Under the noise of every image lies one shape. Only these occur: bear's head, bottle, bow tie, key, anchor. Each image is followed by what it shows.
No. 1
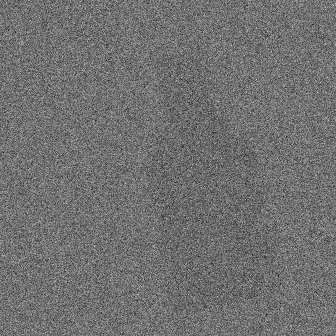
bottle
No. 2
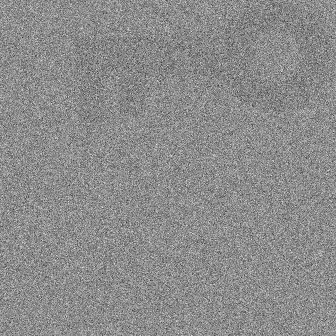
key
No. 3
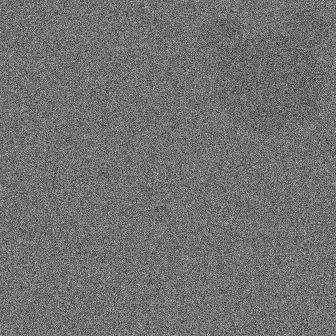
bear's head
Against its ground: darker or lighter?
darker
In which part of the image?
top right
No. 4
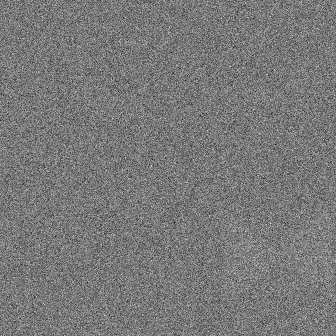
bow tie
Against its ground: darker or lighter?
lighter
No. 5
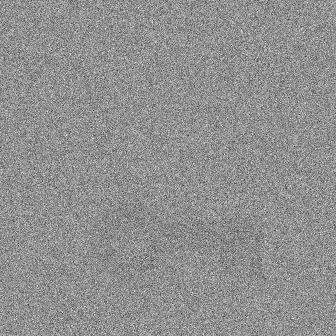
key
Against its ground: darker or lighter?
darker
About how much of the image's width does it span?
half
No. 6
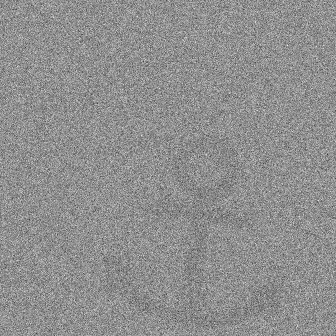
anchor
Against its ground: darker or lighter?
darker
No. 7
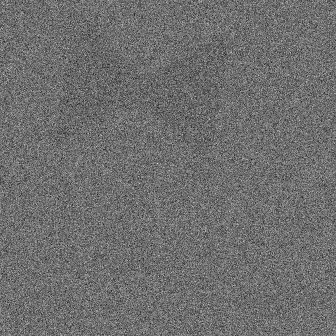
bow tie
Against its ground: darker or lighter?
darker
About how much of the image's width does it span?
half
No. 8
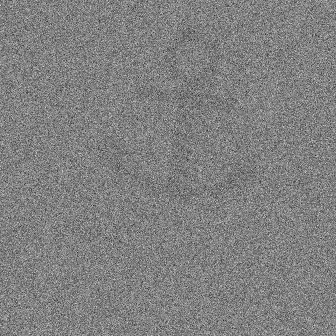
anchor
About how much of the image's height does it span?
half
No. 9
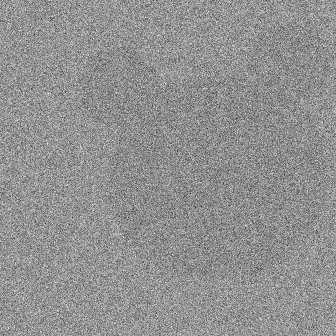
bear's head
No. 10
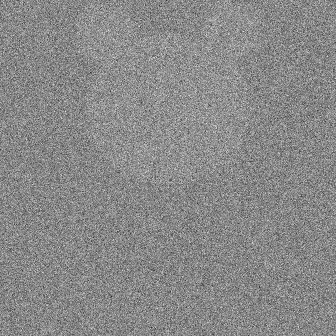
bear's head
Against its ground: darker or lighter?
lighter
